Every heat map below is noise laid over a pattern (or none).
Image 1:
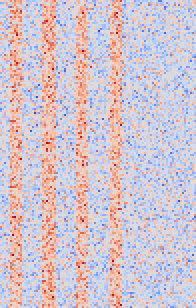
bands of columns
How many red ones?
4
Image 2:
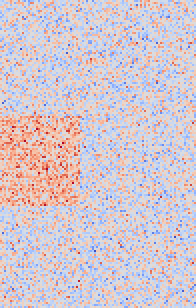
one block
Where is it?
middle left
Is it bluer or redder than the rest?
redder
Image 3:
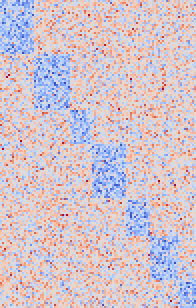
blocks along the diagonal
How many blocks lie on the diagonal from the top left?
7
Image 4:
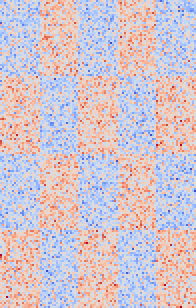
a checkerboard
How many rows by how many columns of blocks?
4 by 5
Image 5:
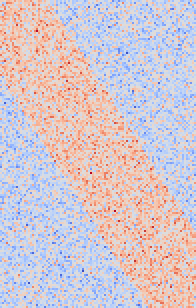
a diagonal band
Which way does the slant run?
top left to bottom right
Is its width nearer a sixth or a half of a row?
a half
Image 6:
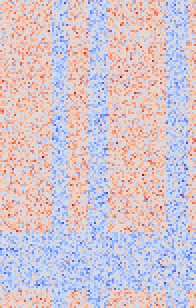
bands of rows crossing bands of columns
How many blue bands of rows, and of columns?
1 and 3
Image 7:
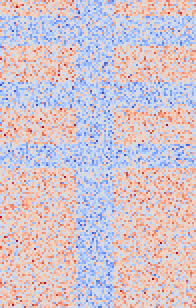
bands of rows crossing bands of columns
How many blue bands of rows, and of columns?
3 and 1
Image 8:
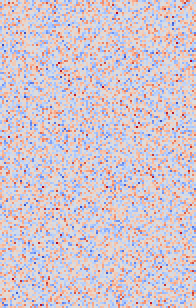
only noise
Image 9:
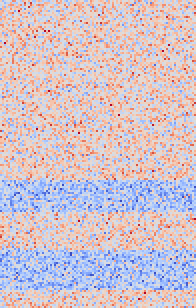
bands of rows
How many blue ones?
2
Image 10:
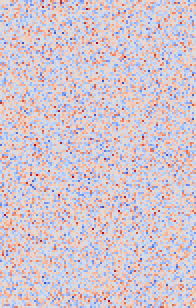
only noise
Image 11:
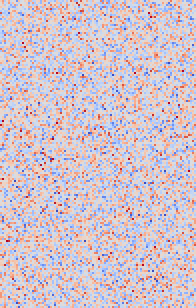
only noise
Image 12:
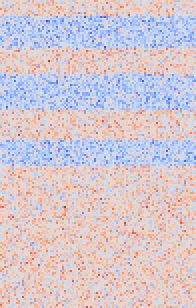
bands of rows
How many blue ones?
3
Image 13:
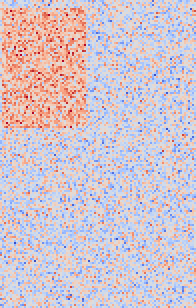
one block
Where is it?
top left
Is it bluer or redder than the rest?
redder
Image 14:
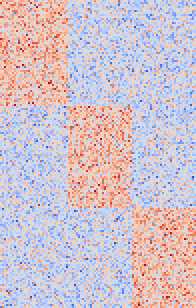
blocks along the diagonal
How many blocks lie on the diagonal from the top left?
3
